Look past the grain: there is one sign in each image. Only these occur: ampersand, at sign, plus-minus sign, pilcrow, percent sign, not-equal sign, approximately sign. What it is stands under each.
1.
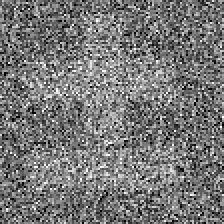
plus-minus sign
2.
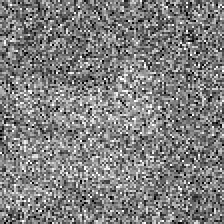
not-equal sign
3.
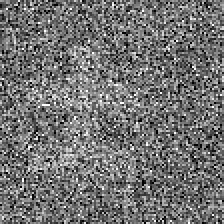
plus-minus sign
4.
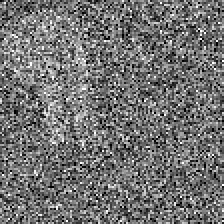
pilcrow
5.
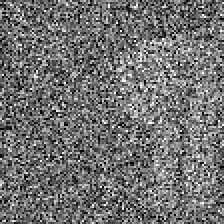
pilcrow
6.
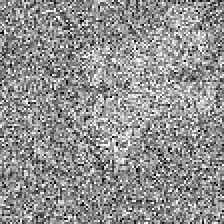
not-equal sign
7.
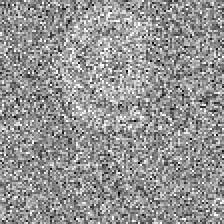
at sign
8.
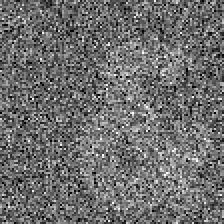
ampersand
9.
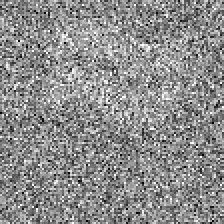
approximately sign
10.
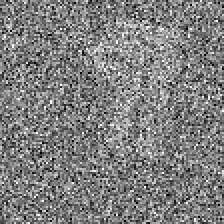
pilcrow
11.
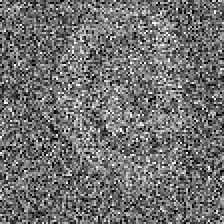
at sign
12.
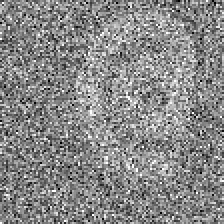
at sign
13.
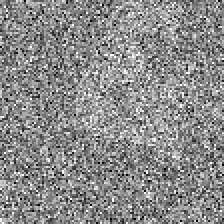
ampersand
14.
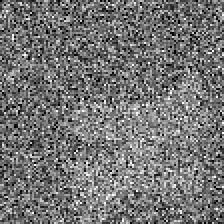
not-equal sign
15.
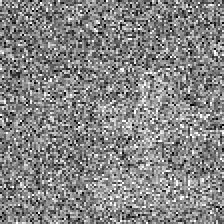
plus-minus sign
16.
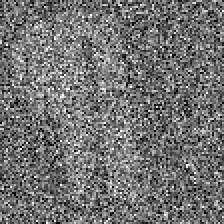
pilcrow
